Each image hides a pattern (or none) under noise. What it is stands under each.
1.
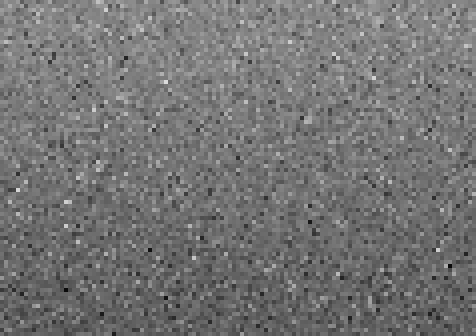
a smooth slope
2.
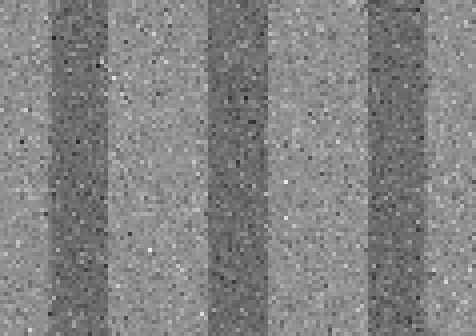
vertical stripes
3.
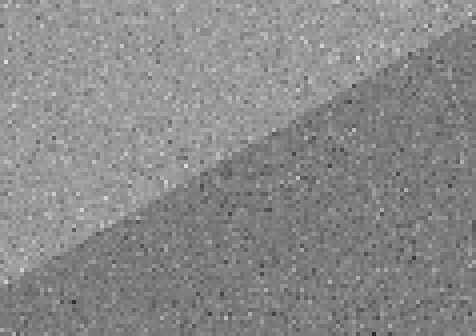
a sharp edge
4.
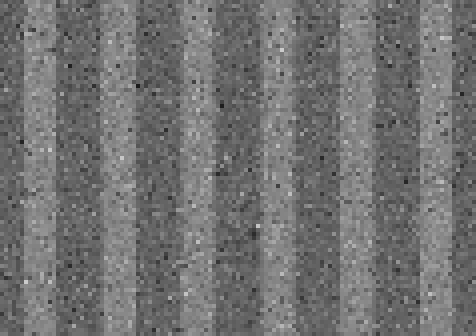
vertical stripes
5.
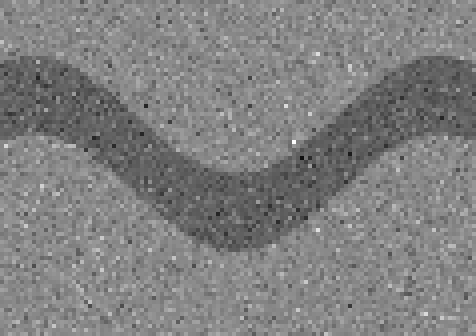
a wavy band
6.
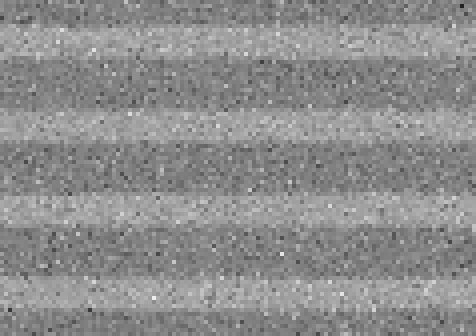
horizontal stripes
